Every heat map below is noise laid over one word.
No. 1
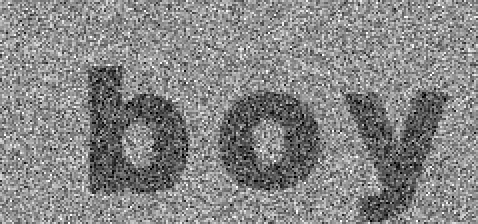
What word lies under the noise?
boy
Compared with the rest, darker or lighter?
darker
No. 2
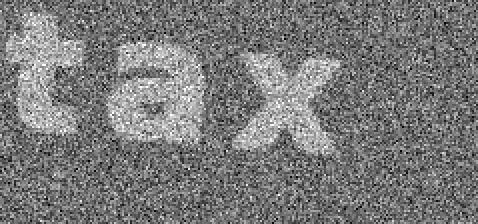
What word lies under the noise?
tax
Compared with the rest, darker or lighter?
lighter
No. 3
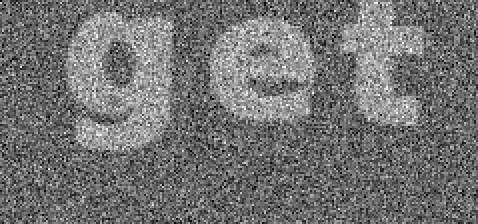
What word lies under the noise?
get
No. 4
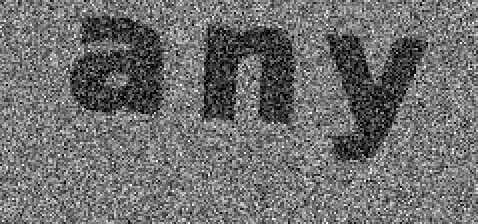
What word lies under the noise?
any
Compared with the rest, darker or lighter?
darker
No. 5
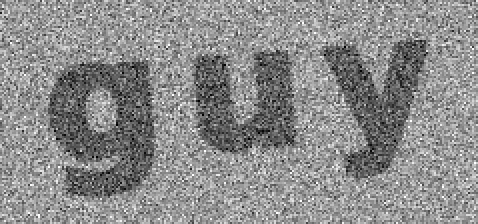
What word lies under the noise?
guy
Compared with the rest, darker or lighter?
darker
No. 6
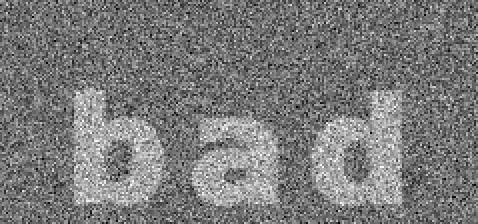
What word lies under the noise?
bad
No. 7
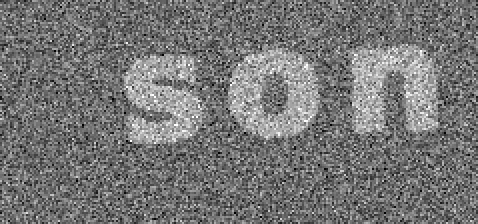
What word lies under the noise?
son
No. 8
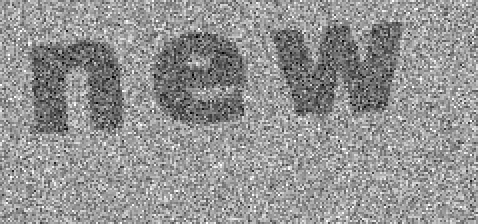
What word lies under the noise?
new
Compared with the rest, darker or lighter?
darker
